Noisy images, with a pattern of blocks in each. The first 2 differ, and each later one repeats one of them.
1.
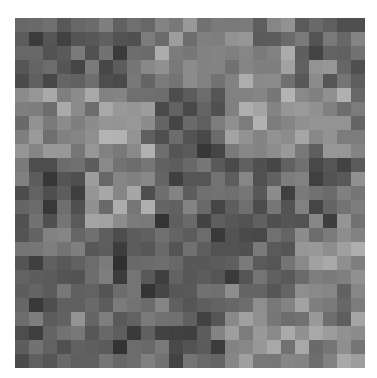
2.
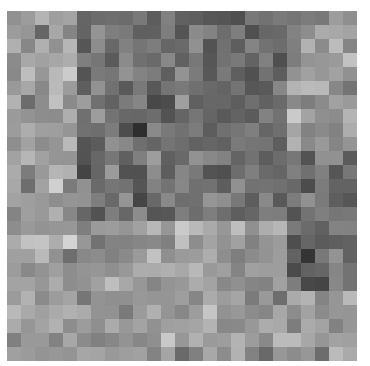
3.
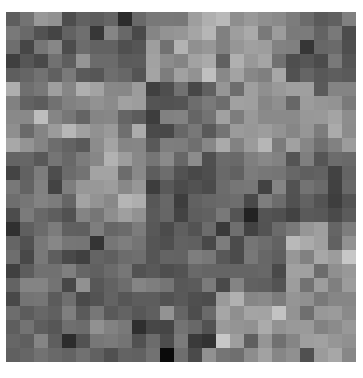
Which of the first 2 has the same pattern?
1
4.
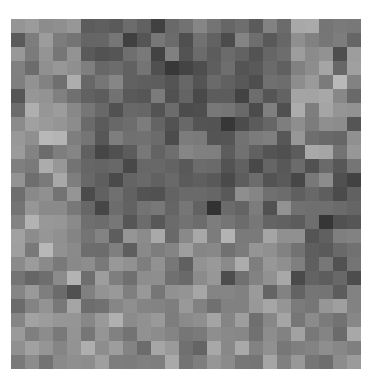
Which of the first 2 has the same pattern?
2
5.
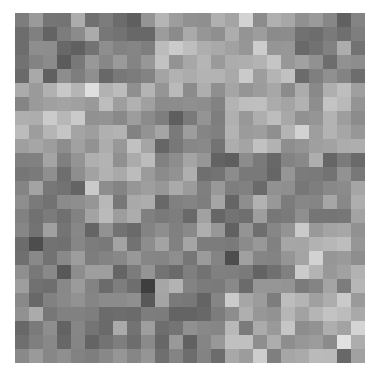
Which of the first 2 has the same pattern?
1
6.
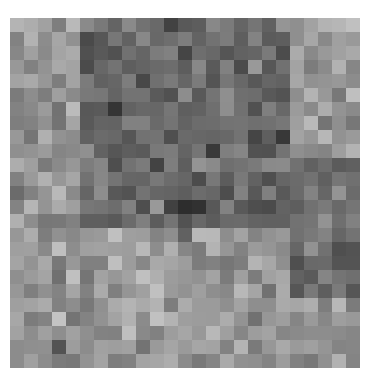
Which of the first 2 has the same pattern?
2
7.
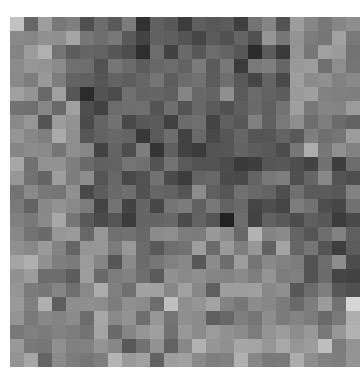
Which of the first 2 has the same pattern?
2
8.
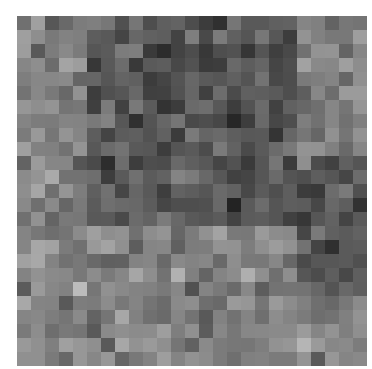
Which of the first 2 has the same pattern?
2
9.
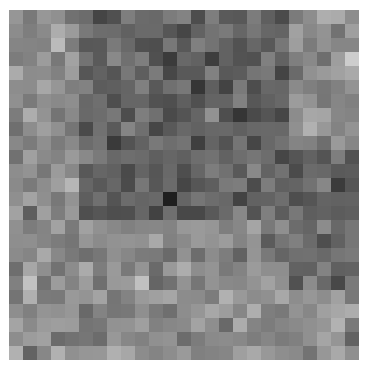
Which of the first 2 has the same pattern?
2
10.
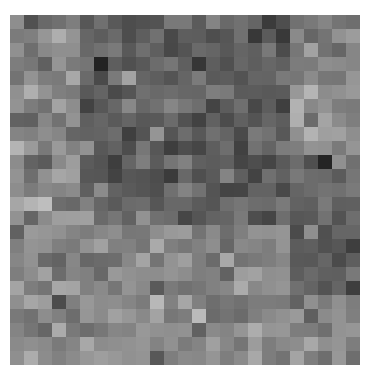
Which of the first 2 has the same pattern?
2
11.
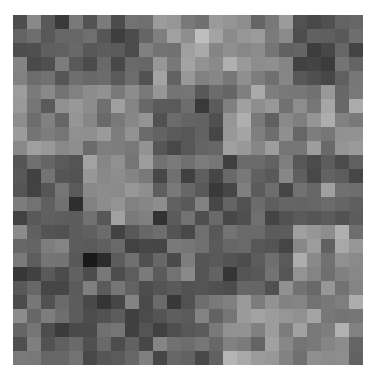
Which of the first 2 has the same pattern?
1
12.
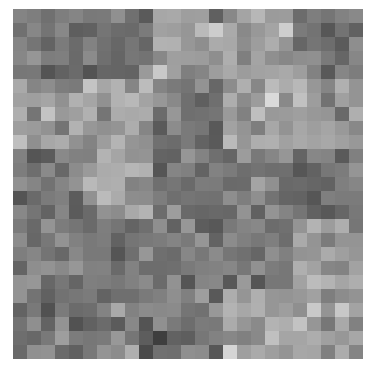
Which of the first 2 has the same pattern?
1
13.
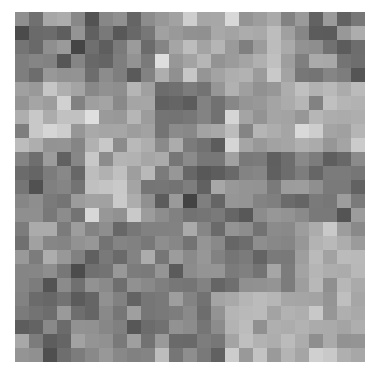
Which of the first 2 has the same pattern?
1
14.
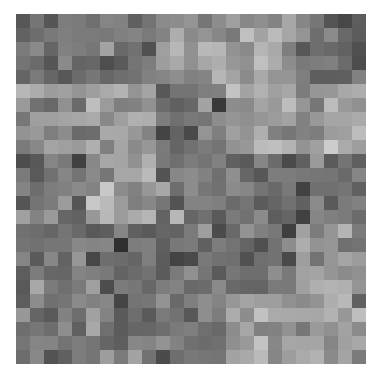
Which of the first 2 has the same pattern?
1
